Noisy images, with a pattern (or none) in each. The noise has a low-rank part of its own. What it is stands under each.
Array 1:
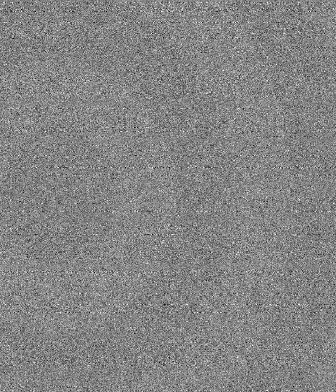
rings round one point
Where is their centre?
middle left
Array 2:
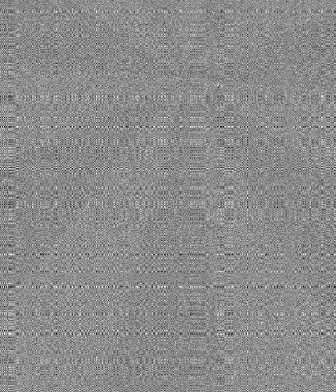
spokes from one point
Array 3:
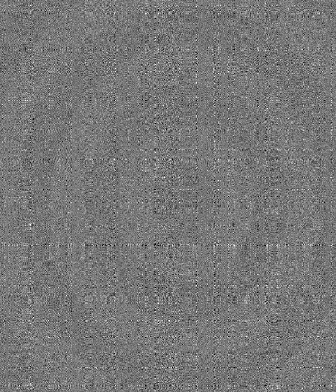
rings round one point
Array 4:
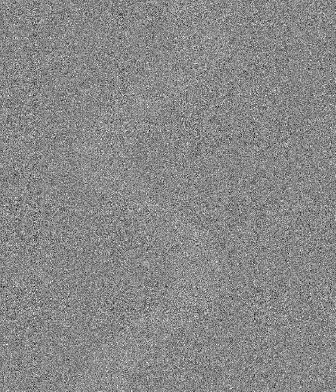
a wavy band
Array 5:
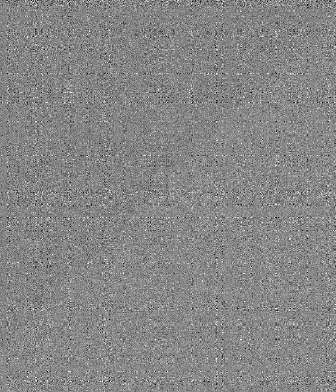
a sharp edge
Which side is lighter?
bottom right
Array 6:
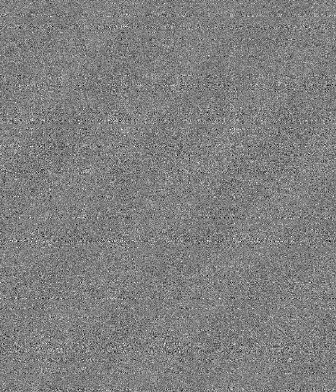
diagonal stripes
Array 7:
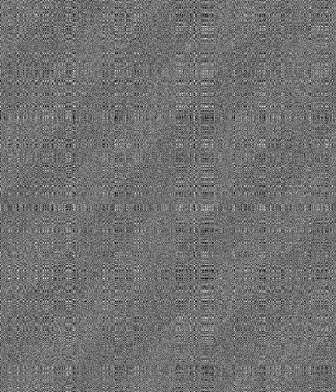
diagonal stripes
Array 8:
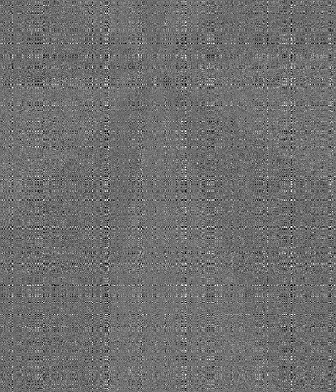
spokes from one point
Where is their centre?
top middle
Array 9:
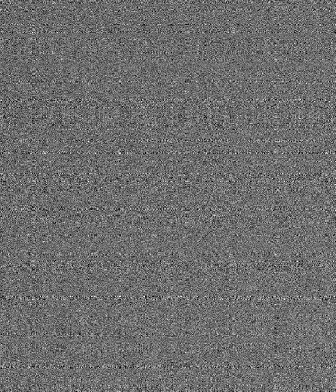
a smooth slope
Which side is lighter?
bottom right
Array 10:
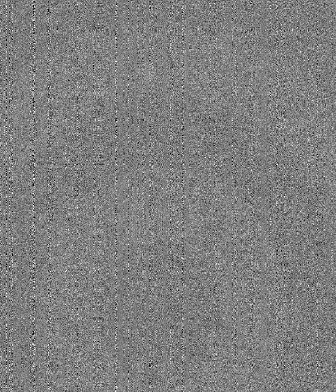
rings round one point
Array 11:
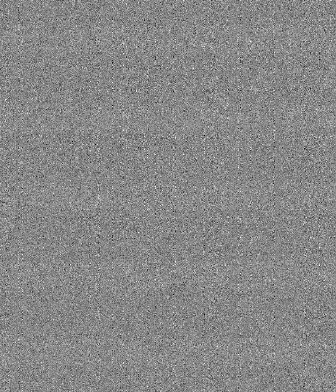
horizontal stripes
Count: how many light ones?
5
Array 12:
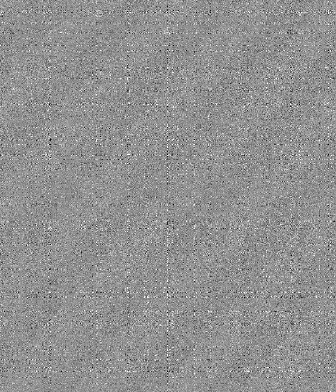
diagonal stripes
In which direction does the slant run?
bottom left to top right
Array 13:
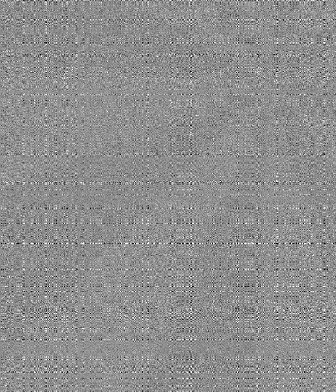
spokes from one point
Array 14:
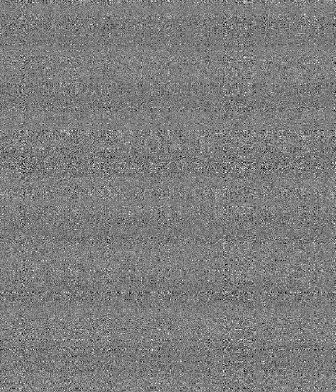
horizontal stripes
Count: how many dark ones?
6
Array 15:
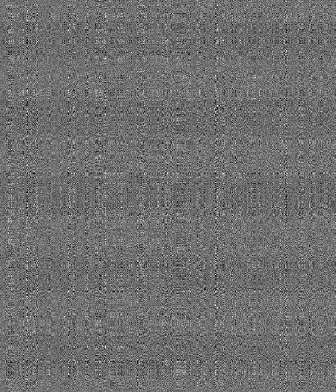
horizontal stripes
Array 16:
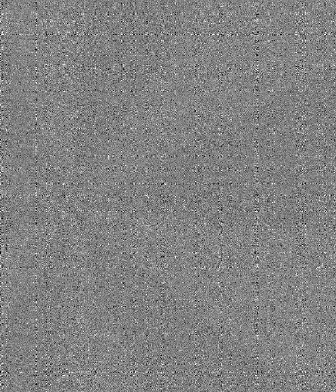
spokes from one point
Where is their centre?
middle left
